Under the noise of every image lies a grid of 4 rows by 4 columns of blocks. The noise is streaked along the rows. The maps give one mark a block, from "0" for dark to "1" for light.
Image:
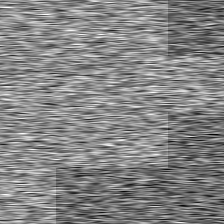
1 1 1 0
1 1 1 1
1 1 1 0
1 0 0 0
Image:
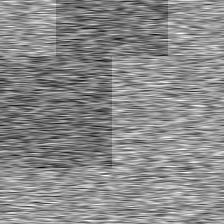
1 0 0 1
0 0 1 1
0 0 1 1
1 1 1 1
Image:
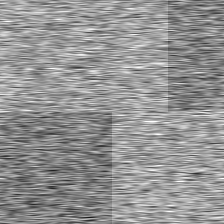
1 1 1 0
1 1 1 0
0 0 1 1
0 0 1 1
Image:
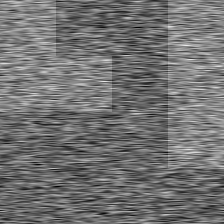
1 0 0 1
1 1 0 1
0 0 0 1
0 0 0 0
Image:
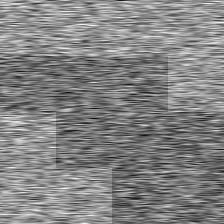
1 1 1 1
0 0 0 1
1 0 0 0
1 1 0 0
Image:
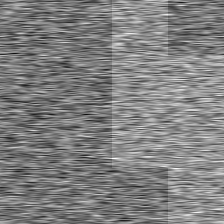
0 0 1 0
0 0 1 1
0 0 1 1
0 0 0 1
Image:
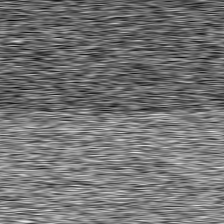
0 0 0 0
0 0 0 0
1 1 1 1
1 1 1 1
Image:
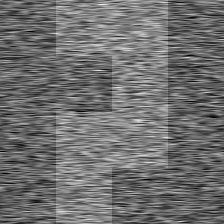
0 1 1 0
0 0 1 0
0 1 1 0
0 1 0 0
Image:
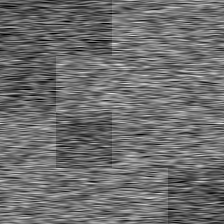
0 0 1 1
0 1 1 1
1 0 1 1
1 1 1 0
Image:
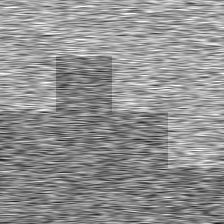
1 1 1 1
1 0 1 1
0 0 0 1
0 0 0 0
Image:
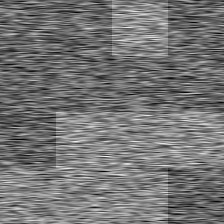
0 0 1 0
0 0 0 0
0 1 1 1
1 1 1 0
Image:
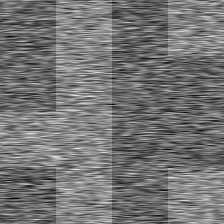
0 1 0 1
0 1 0 0
1 1 0 0
0 1 0 1
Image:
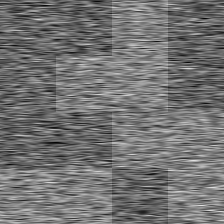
0 0 1 0
0 1 1 0
0 0 1 1
1 1 0 1
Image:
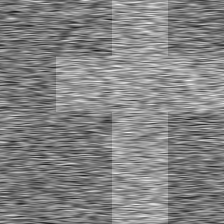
0 0 1 0
0 1 1 1
0 0 1 0
0 0 1 0
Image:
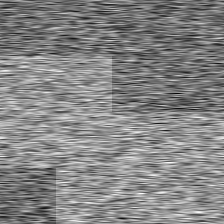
0 0 0 0
1 1 0 0
1 1 1 1
0 1 1 1
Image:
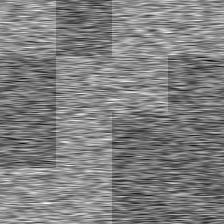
1 0 1 1
0 1 1 0
0 1 0 0
1 1 0 0
